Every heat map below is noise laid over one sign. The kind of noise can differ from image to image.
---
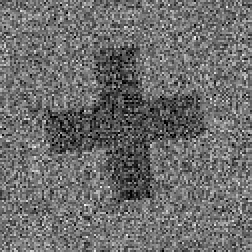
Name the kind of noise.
low rank plus noise
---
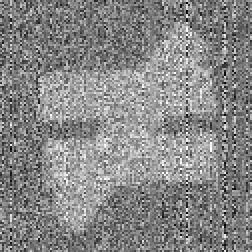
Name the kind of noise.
columns of uneven size
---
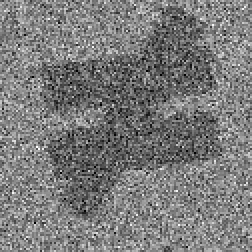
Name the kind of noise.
independent entries
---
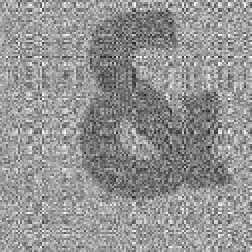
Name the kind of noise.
low rank plus noise
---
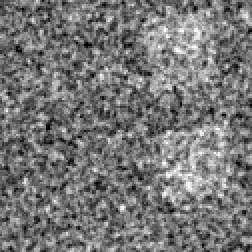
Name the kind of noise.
blotchy
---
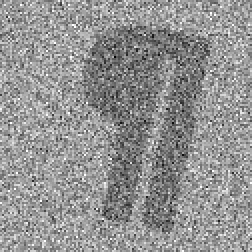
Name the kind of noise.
independent entries
